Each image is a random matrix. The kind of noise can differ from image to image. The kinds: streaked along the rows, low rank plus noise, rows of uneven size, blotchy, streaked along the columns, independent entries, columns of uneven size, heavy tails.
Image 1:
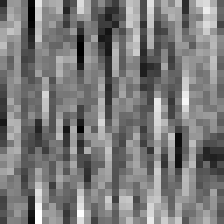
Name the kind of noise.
streaked along the columns
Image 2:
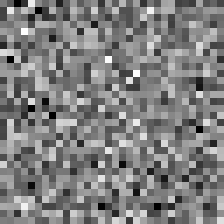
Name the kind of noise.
independent entries
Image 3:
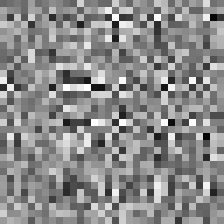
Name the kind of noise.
low rank plus noise
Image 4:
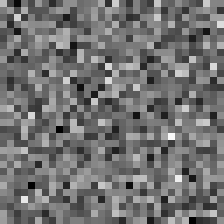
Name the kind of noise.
independent entries
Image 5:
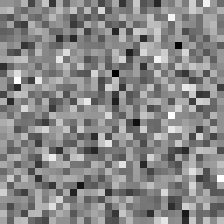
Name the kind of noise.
independent entries
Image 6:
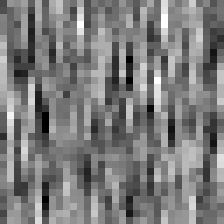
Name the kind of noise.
streaked along the columns
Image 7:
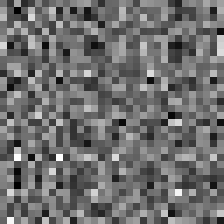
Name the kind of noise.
low rank plus noise
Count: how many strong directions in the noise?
two
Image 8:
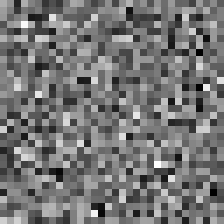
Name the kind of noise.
independent entries
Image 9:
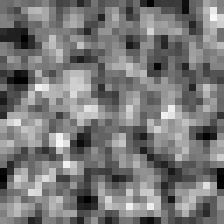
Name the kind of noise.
blotchy
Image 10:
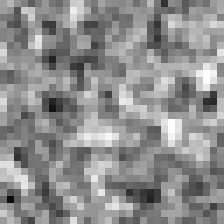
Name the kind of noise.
blotchy
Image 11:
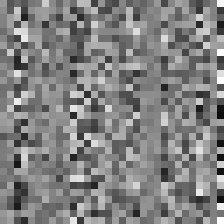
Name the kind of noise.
columns of uneven size
